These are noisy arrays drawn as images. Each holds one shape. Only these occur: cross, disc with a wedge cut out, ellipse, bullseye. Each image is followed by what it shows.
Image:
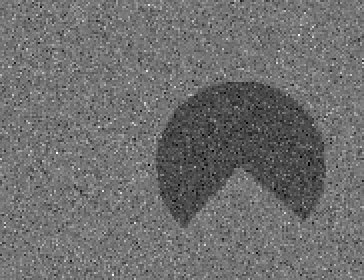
disc with a wedge cut out
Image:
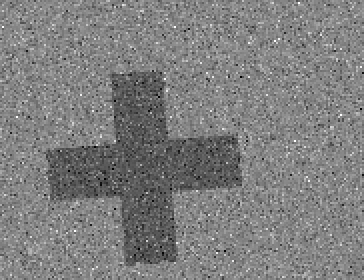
cross
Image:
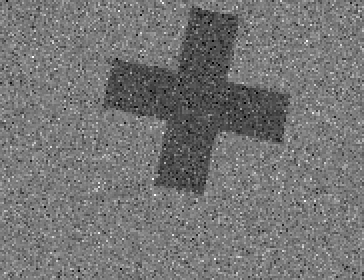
cross
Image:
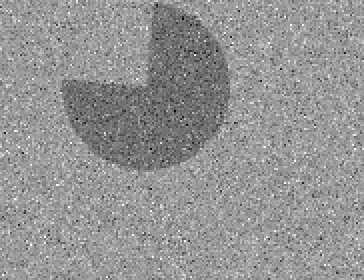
disc with a wedge cut out
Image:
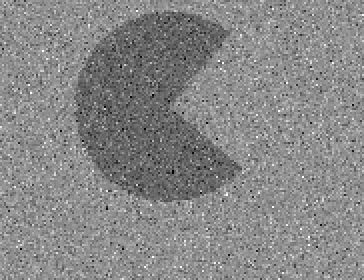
disc with a wedge cut out
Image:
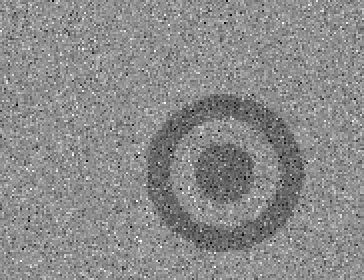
bullseye
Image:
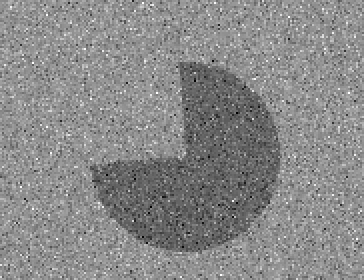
disc with a wedge cut out
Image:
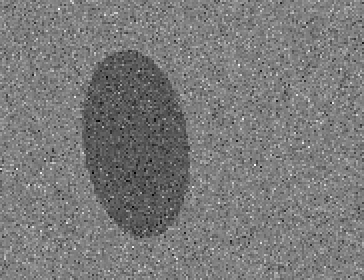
ellipse
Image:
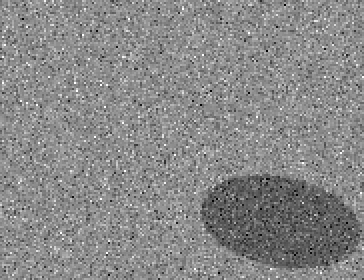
ellipse
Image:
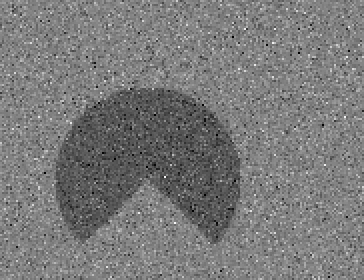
disc with a wedge cut out
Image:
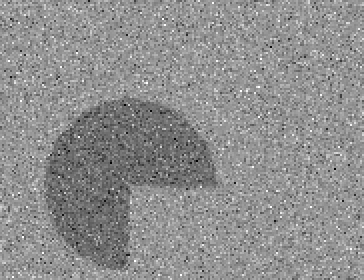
disc with a wedge cut out
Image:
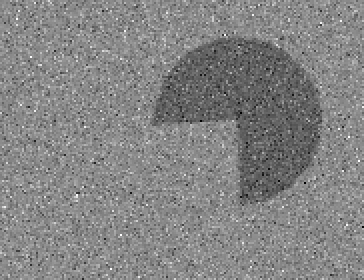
disc with a wedge cut out
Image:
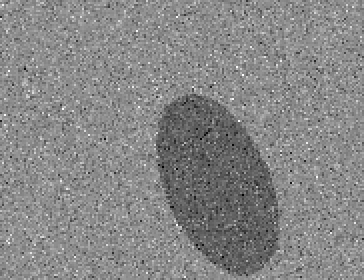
ellipse
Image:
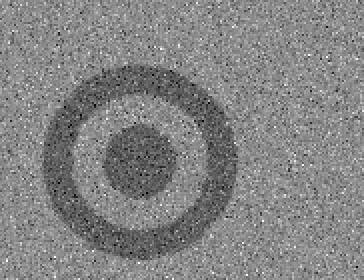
bullseye
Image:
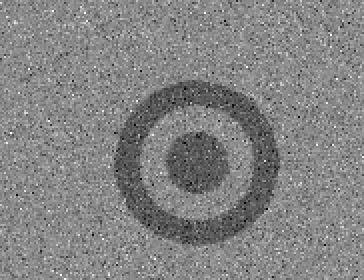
bullseye
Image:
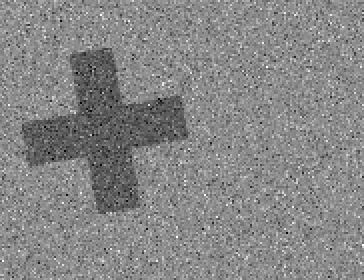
cross
